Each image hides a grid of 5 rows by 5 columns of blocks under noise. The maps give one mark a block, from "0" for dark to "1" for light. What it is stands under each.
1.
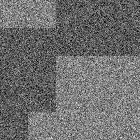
11000
00000
00111
00111
01111
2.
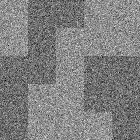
10011
10111
00100
01100
01110
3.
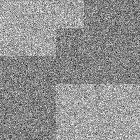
11100
11000
00000
00111
00111
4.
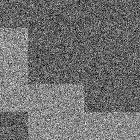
00000
10000
10000
11100
01111
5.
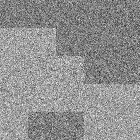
00000
11000
11100
11111
10011
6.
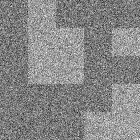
01000
01101
01100
00001
00011
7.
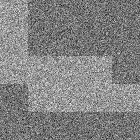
10000
10000
11110
01111
00000
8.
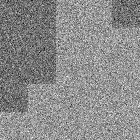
00110
00111
00111
01111
11111
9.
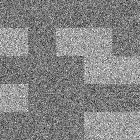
00000
10110
00011
10000
00011
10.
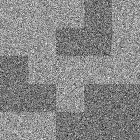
11101
11001
01111
00100
11000
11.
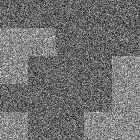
00000
11000
10001
00001
10011
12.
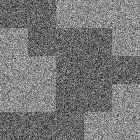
00111
10001
11000
11001
00011
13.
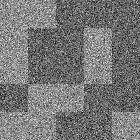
11000
10010
10010
01100
11001
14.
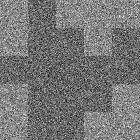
10111
10010
00000
10001
10011
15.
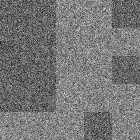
00110
00111
00110
00111
11101
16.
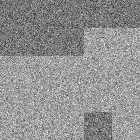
00000
00011
11111
11111
11101
